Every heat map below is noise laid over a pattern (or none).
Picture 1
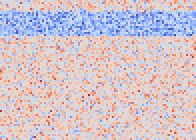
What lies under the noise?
one band of rows
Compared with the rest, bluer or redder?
bluer
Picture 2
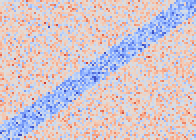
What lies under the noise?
a diagonal band
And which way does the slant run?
bottom left to top right
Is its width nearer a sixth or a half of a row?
a sixth
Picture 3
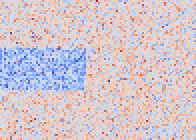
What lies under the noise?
one block
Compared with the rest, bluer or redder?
bluer
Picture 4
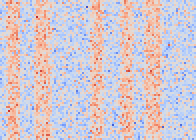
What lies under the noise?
bands of columns
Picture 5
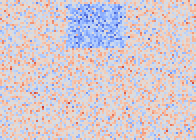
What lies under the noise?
one block
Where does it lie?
top middle
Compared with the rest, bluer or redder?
bluer
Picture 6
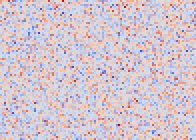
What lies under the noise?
only noise
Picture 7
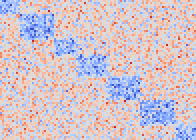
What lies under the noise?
blocks along the diagonal
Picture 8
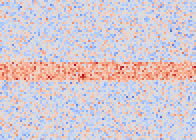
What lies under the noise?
one band of rows
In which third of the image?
middle
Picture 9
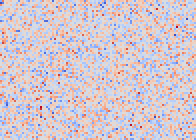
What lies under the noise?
only noise
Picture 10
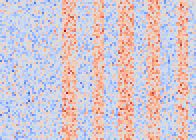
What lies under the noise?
bands of columns
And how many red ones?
5
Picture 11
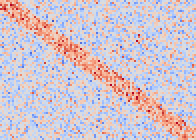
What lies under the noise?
a diagonal band
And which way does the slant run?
top left to bottom right
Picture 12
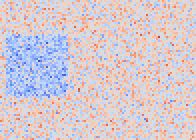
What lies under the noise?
one block
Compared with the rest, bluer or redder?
bluer
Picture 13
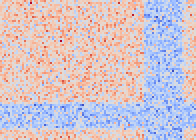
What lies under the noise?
bands of rows crossing bands of columns
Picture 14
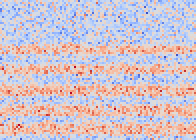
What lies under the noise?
bands of rows
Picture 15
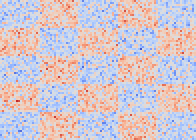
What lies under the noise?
a checkerboard
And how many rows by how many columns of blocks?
5 by 5
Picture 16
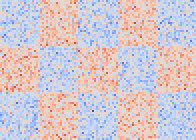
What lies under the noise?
a checkerboard
